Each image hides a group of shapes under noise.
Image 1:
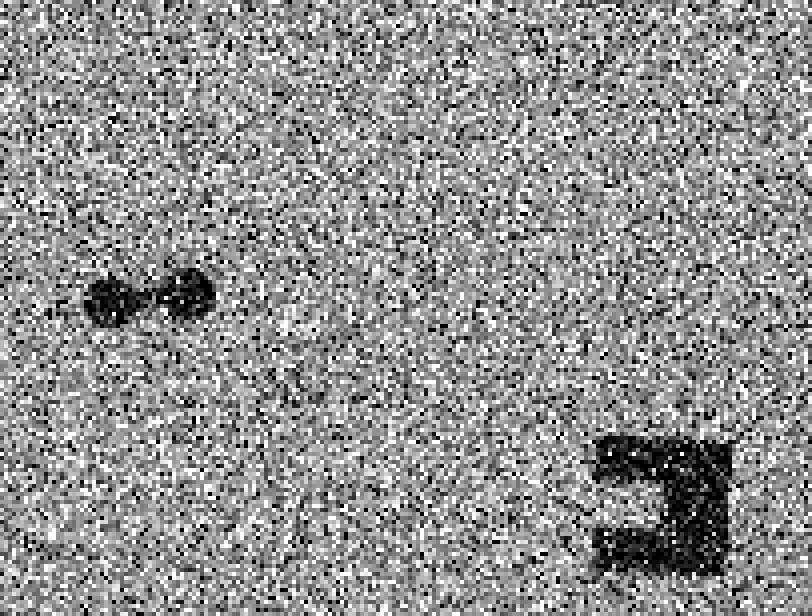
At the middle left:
dumbbell
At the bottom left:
nothing
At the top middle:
nothing
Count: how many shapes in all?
2
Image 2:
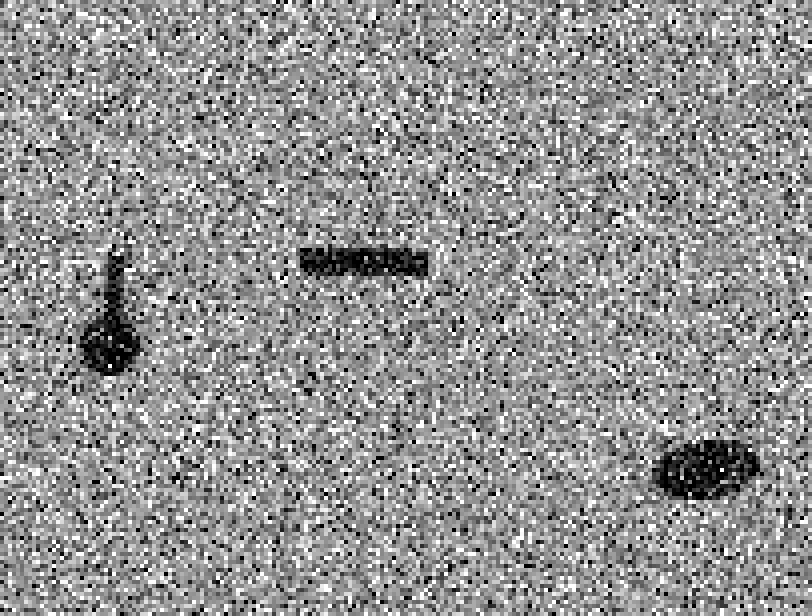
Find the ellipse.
bottom right
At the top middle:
nothing
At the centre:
bar
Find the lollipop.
middle left
